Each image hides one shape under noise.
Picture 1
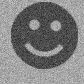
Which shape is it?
smiling face
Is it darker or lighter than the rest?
darker
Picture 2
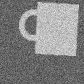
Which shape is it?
cup
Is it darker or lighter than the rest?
lighter
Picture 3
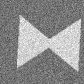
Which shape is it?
bow tie
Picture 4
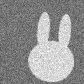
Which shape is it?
rabbit's head
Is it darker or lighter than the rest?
lighter
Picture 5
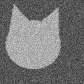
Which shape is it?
cat's head
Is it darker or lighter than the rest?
lighter
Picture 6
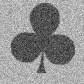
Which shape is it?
club
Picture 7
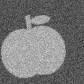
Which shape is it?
apple
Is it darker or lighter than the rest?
lighter
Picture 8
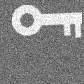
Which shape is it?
key
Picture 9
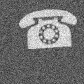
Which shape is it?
telephone
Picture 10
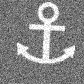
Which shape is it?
anchor
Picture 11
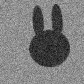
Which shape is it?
rabbit's head
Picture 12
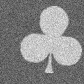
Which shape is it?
club
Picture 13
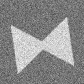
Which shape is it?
bow tie
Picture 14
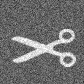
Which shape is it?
pair of scissors
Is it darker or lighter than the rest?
lighter
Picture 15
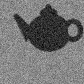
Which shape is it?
teapot
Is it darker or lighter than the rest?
darker
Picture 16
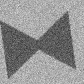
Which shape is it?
bow tie
